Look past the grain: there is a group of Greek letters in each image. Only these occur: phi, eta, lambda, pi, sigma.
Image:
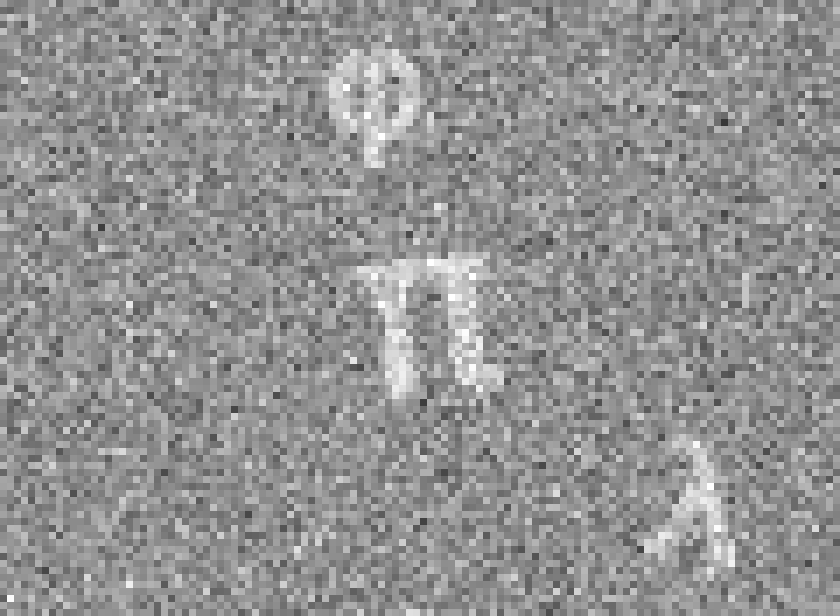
top middle: phi; centre: pi; bottom right: lambda
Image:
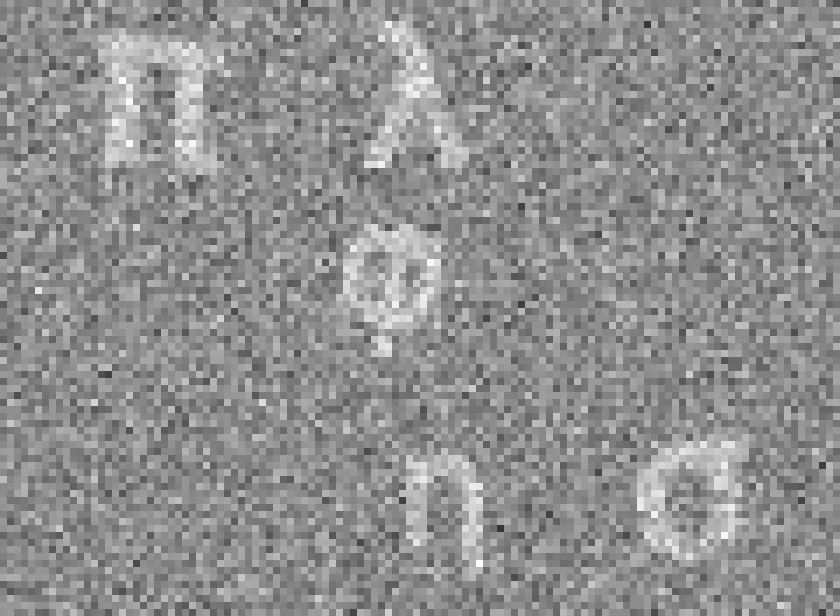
top left: pi; top middle: lambda; centre: phi; bottom middle: eta; bottom right: sigma
